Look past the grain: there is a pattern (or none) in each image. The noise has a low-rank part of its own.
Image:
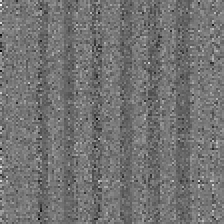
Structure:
bands of columns
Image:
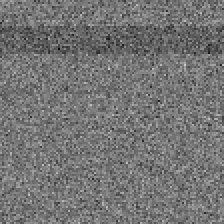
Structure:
one band of rows
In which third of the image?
top
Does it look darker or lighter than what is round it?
darker
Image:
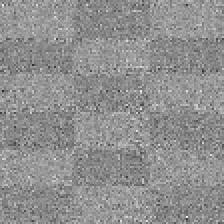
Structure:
a checkerboard
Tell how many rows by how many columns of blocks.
6 by 3
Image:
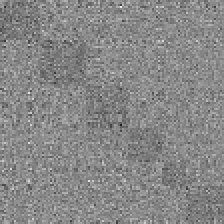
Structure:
blocks along the diagonal
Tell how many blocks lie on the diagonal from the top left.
6
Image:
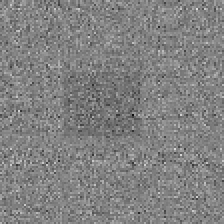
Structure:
one block
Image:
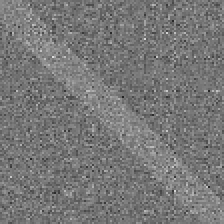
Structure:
a diagonal band
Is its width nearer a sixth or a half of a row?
a sixth
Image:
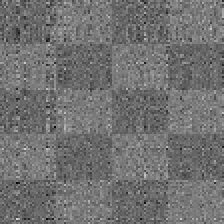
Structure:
a checkerboard
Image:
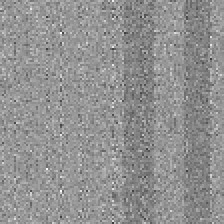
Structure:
bands of columns
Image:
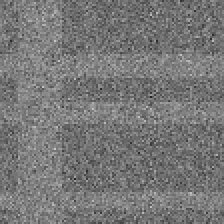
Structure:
bands of rows crossing bands of columns
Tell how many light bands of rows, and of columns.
3 and 1
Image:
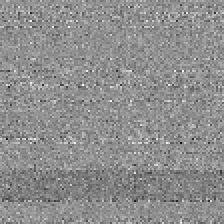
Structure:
one band of rows
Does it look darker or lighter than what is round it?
darker
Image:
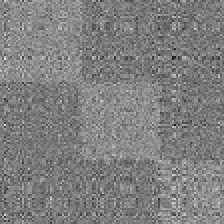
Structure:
blocks along the diagonal
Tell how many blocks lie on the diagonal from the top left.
3
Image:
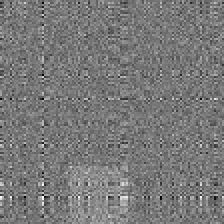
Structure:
one block
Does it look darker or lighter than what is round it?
lighter
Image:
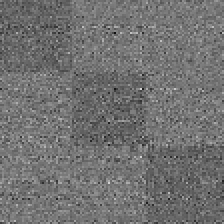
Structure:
blocks along the diagonal
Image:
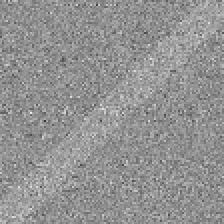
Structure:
a diagonal band
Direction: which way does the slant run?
bottom left to top right
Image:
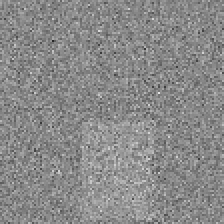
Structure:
one block
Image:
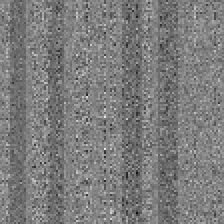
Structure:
bands of columns
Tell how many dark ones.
4
